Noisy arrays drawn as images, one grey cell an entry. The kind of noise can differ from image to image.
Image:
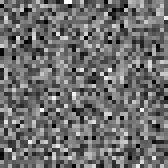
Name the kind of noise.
independent entries
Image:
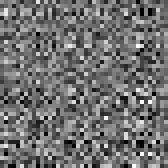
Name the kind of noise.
low rank plus noise
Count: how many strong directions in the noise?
three or four
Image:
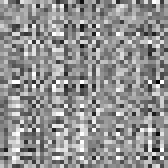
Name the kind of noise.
low rank plus noise
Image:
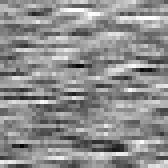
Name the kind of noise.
streaked along the rows
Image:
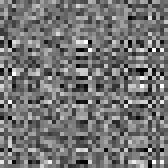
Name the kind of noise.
low rank plus noise
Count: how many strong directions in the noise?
one
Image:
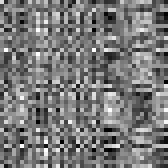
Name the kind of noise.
low rank plus noise
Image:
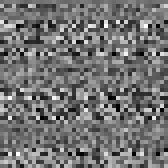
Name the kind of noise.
rows of uneven size
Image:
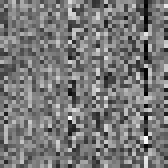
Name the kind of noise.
columns of uneven size
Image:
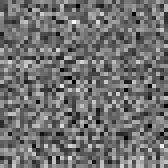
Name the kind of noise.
low rank plus noise
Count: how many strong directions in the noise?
five to eight
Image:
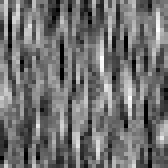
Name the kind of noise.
streaked along the columns
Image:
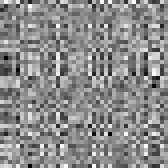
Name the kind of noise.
low rank plus noise
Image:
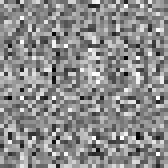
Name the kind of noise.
low rank plus noise
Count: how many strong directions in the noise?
three or four
